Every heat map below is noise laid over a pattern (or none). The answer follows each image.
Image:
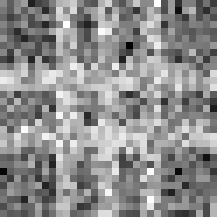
bands of rows crossing bands of columns
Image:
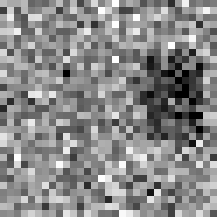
one block
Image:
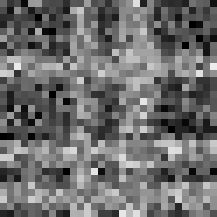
bands of rows crossing bands of columns
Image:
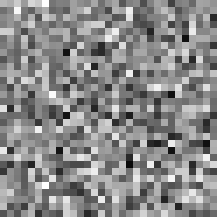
only noise
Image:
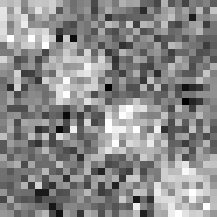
blocks along the diagonal
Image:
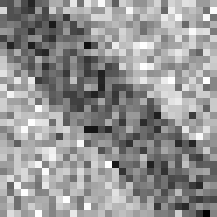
a diagonal band
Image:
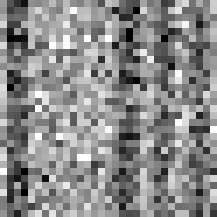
bands of columns
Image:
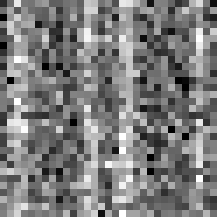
bands of columns
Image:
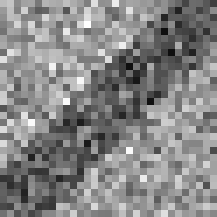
a diagonal band
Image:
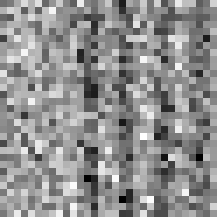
bands of columns
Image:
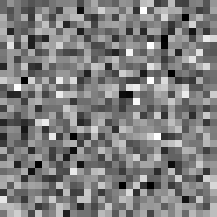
only noise
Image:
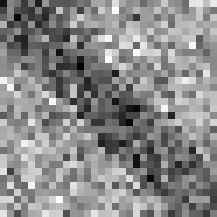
a diagonal band
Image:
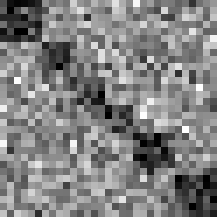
blocks along the diagonal
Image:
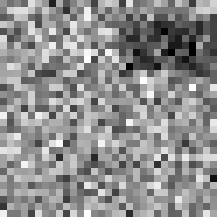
one block
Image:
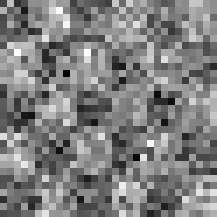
a checkerboard
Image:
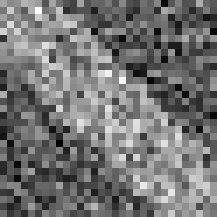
a diagonal band
